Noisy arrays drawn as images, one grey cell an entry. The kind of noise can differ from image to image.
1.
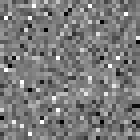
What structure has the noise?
heavy tails
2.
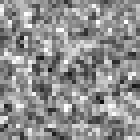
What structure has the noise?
blotchy
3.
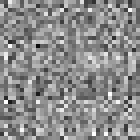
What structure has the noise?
low rank plus noise
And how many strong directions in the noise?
one
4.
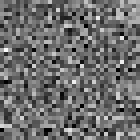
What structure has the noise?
low rank plus noise
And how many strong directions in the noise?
three or four
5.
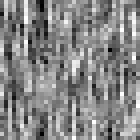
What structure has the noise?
streaked along the columns
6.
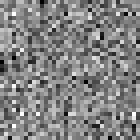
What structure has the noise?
low rank plus noise
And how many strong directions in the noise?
five to eight
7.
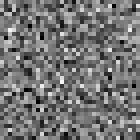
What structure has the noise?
low rank plus noise
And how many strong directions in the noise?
five to eight
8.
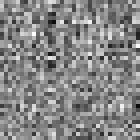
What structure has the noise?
low rank plus noise
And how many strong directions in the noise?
two
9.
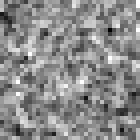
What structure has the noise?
blotchy
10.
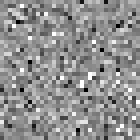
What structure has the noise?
heavy tails
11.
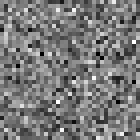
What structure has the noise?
independent entries
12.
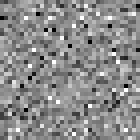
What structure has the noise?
heavy tails
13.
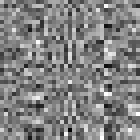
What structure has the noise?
low rank plus noise
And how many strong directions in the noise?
one
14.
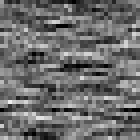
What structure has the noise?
streaked along the rows
